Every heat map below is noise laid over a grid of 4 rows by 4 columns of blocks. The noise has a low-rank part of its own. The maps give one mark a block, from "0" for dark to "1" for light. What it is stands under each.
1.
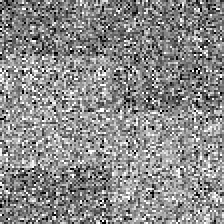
0000
1100
1111
0011
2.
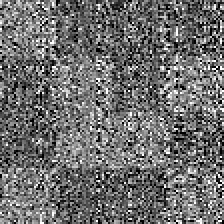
1000
0101
0110
1001
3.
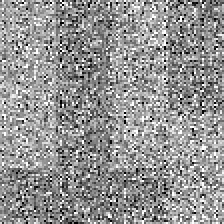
1010
1010
1011
0001
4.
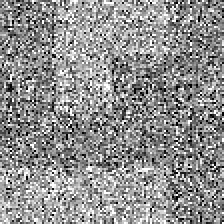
0110
0100
0000
1110
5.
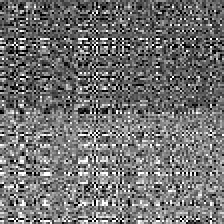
0000
0000
1111
1111
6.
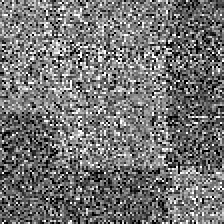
1110
1110
0110
0001
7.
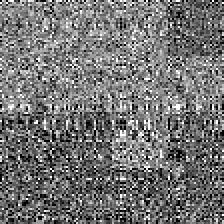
1110
1111
0010
0000
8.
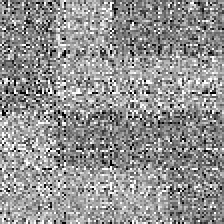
0100
0111
1000
1110
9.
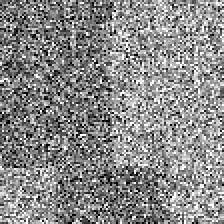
0011
0011
0011
1001
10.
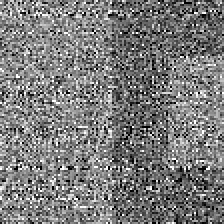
1100
1101
1101
1100
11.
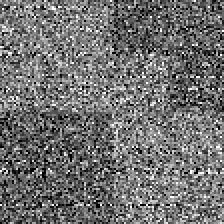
1100
1110
0011
0011
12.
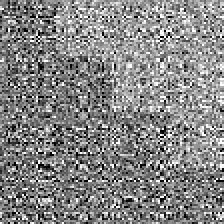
0111
0011
0001
0000
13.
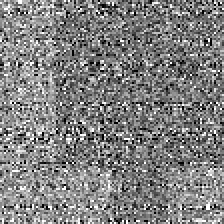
1000
1000
1000
1101
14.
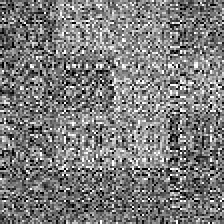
0110
0011
0110
0000
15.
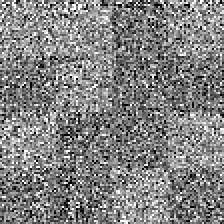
1101
0100
1001
0010
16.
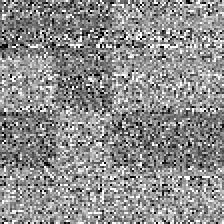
0011
1011
0100
1111
